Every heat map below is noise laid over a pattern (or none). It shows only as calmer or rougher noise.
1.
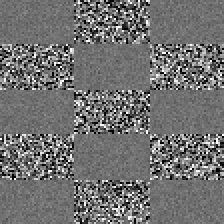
a checkerboard
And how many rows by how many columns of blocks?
5 by 3
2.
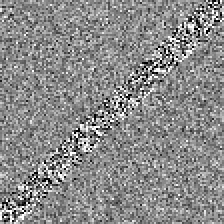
a diagonal band
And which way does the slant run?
bottom left to top right
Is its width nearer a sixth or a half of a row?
a sixth
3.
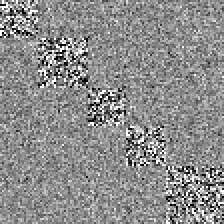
blocks along the diagonal
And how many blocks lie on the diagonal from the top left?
5
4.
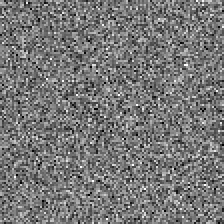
only noise
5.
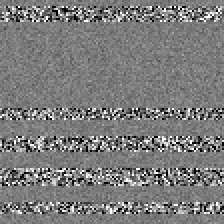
bands of rows
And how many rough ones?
5
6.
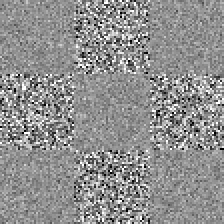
a checkerboard
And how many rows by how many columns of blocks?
3 by 3
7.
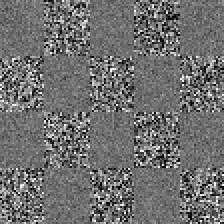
a checkerboard
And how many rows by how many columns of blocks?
4 by 5
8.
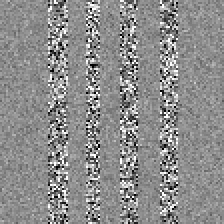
bands of columns
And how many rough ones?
4
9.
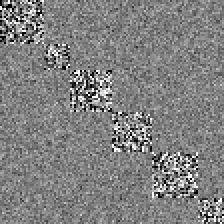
blocks along the diagonal
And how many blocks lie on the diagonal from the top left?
6
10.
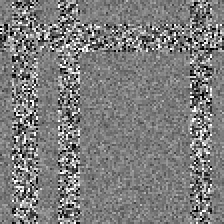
bands of rows crossing bands of columns
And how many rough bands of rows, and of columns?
1 and 3
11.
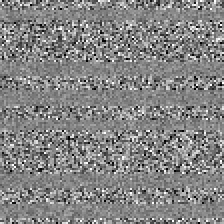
bands of rows
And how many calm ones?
6
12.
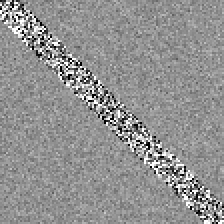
a diagonal band
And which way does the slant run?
top left to bottom right
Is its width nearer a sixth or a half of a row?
a sixth
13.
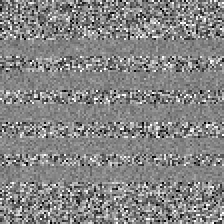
bands of rows
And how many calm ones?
5
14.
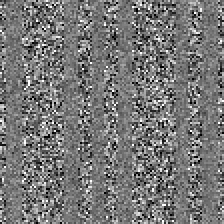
bands of columns
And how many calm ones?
6
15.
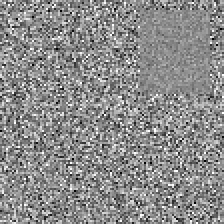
one block
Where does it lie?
top right
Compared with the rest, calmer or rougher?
calmer
